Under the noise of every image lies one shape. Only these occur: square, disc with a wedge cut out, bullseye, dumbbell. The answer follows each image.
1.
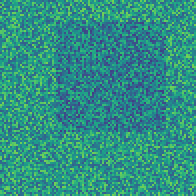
square
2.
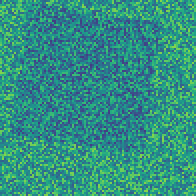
square
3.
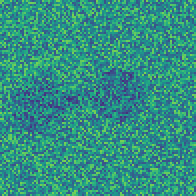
dumbbell
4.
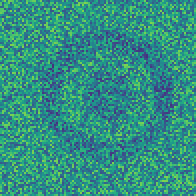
bullseye
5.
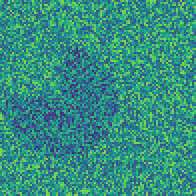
disc with a wedge cut out
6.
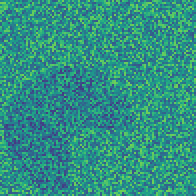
disc with a wedge cut out
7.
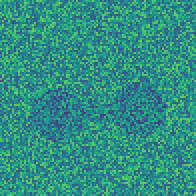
dumbbell
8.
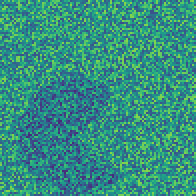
disc with a wedge cut out
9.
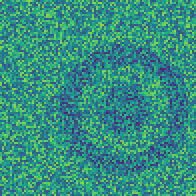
bullseye
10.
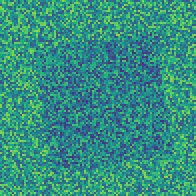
square
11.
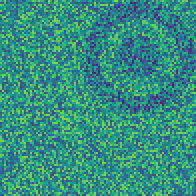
bullseye
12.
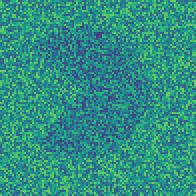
disc with a wedge cut out
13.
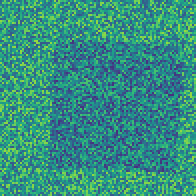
square
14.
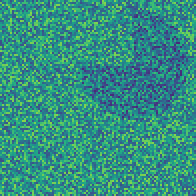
disc with a wedge cut out
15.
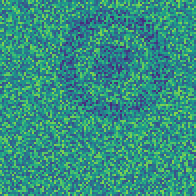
bullseye
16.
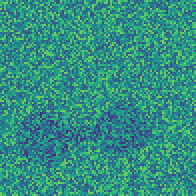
dumbbell
